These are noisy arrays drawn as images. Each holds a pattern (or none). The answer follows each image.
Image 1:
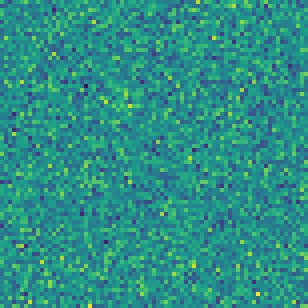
only noise
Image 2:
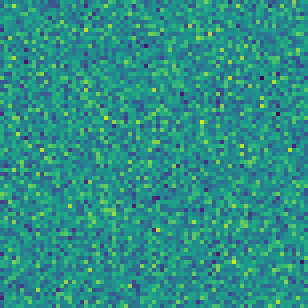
only noise
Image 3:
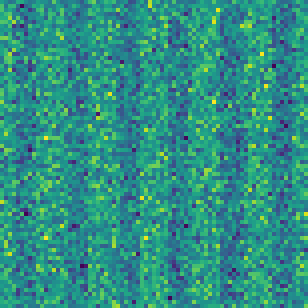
vertical stripes
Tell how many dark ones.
6
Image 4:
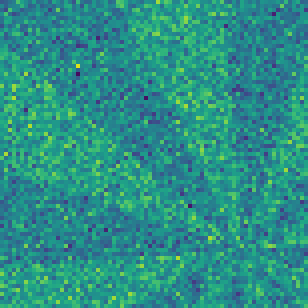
spokes from one point
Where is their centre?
bottom right
